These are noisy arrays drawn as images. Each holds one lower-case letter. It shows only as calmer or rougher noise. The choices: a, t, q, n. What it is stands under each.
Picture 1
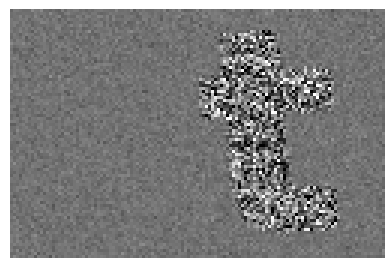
rough t
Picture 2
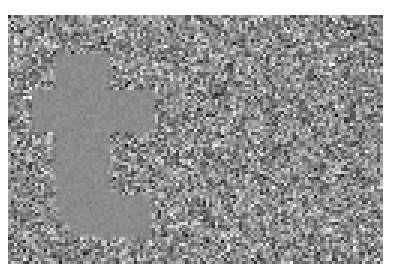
calm t
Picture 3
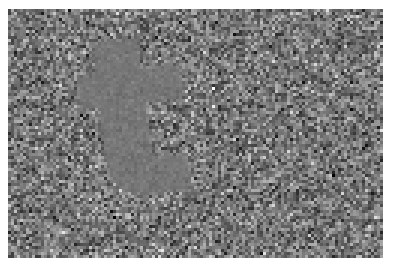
calm t
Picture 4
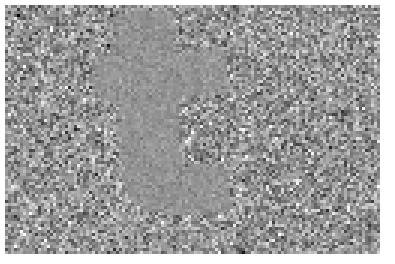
calm t
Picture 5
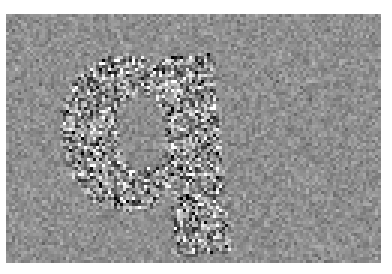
rough q
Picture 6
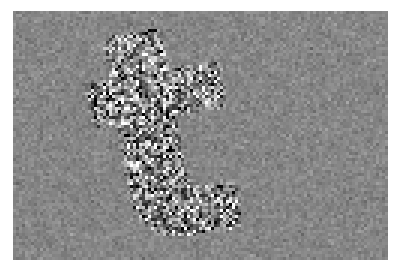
rough t
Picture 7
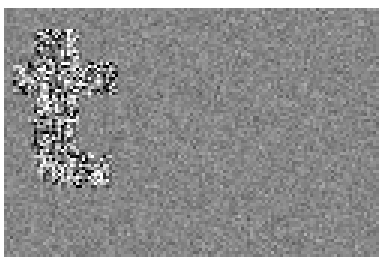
rough t
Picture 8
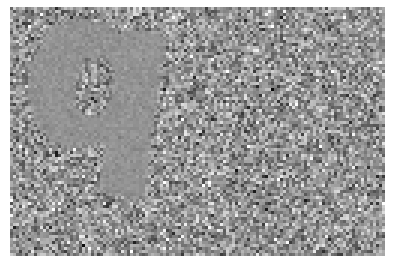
calm q
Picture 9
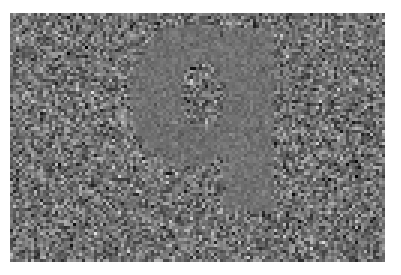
calm q
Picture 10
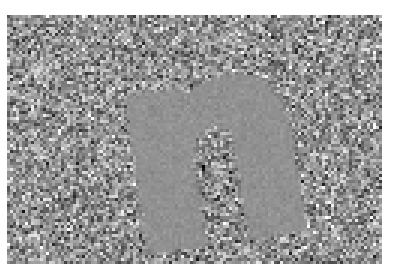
calm n
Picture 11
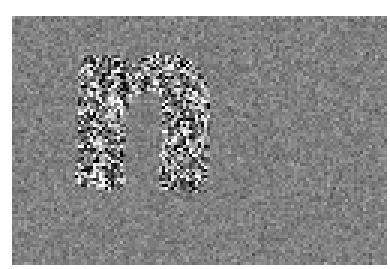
rough n
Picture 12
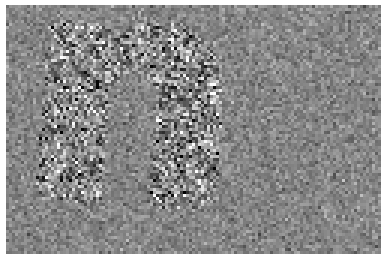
rough n
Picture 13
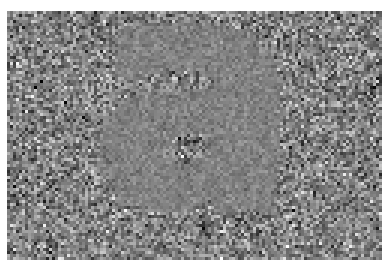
calm a
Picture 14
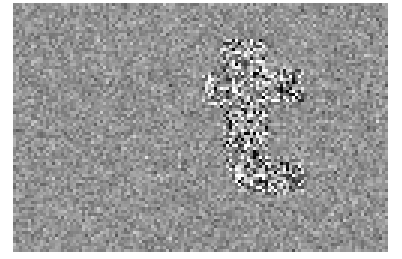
rough t
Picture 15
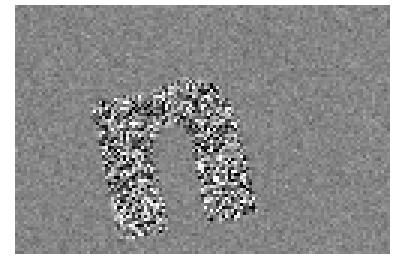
rough n
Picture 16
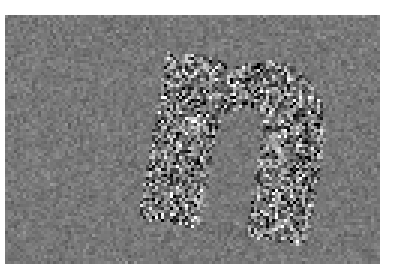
rough n
